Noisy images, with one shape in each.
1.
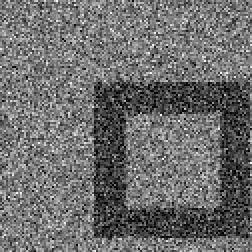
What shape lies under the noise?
square frame
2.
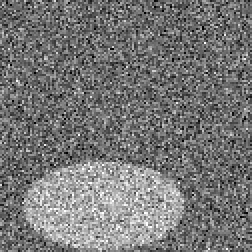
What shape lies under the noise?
ellipse
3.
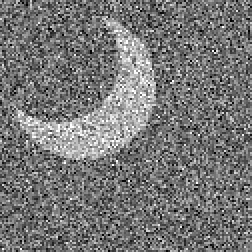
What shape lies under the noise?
crescent
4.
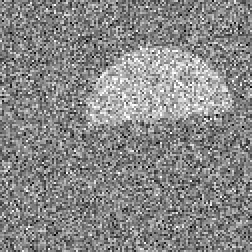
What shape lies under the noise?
half disc
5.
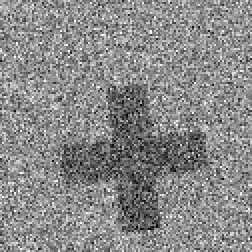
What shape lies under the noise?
cross
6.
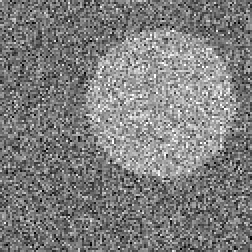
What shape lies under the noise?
disc
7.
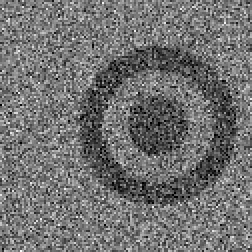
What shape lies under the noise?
bullseye
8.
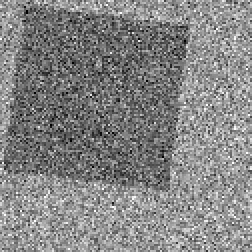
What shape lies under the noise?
square
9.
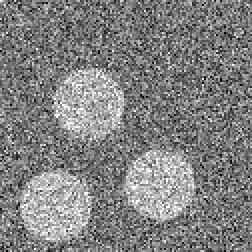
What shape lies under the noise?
three dots
